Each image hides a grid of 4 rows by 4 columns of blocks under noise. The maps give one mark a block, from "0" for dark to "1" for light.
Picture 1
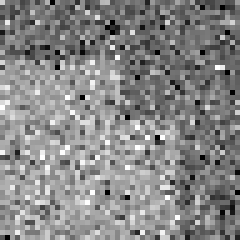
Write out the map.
0 0 0 0
1 1 0 0
1 1 1 0
1 1 1 0
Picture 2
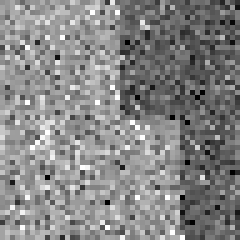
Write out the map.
1 1 0 0
1 1 0 0
1 1 1 0
1 1 1 0
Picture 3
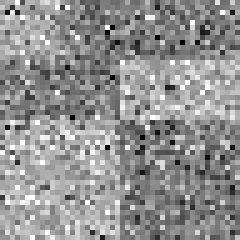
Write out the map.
1 0 0 0
0 0 1 1
1 1 0 0
1 1 0 0
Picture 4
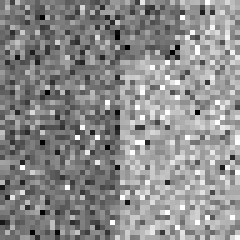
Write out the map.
0 0 0 1
0 0 1 1
0 0 1 1
0 0 1 1
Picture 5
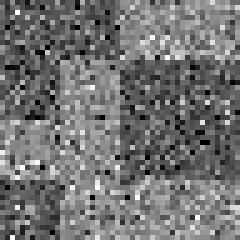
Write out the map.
0 0 1 1
0 1 0 0
1 1 0 0
0 1 1 1
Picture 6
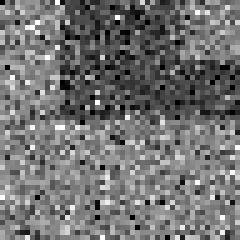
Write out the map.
1 0 0 1
1 0 0 0
1 1 1 1
1 1 1 1
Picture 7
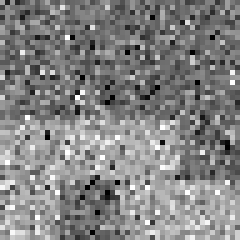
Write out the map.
0 0 0 0
0 0 0 0
1 1 1 0
1 0 1 1
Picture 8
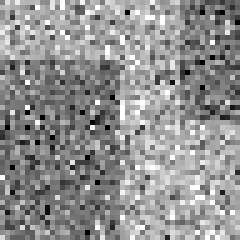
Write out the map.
1 1 1 0
0 0 1 0
0 0 1 1
0 0 1 1
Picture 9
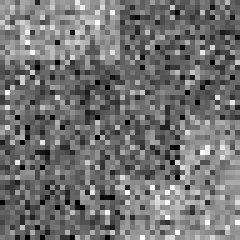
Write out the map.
1 1 0 0
0 0 0 0
0 0 0 1
0 0 1 1
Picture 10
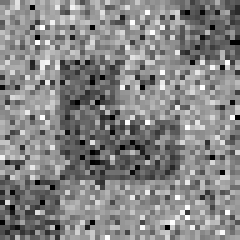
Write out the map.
1 1 1 0
1 0 1 1
1 0 0 1
0 1 1 1
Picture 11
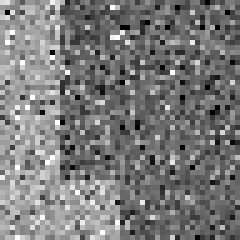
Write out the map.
1 0 0 0
1 0 0 0
1 0 0 0
1 1 0 0
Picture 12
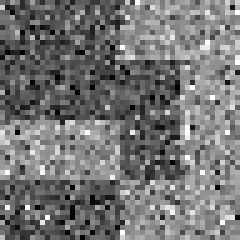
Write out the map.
0 0 1 1
0 0 0 1
1 1 0 1
0 0 1 1
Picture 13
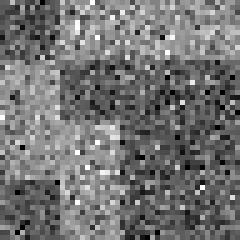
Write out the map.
0 1 1 1
1 0 0 0
1 1 0 0
0 1 0 0
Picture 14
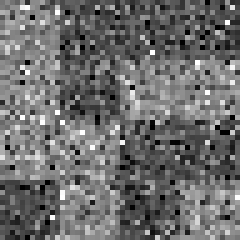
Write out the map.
1 0 0 0
1 0 1 1
1 1 0 0
0 1 0 1
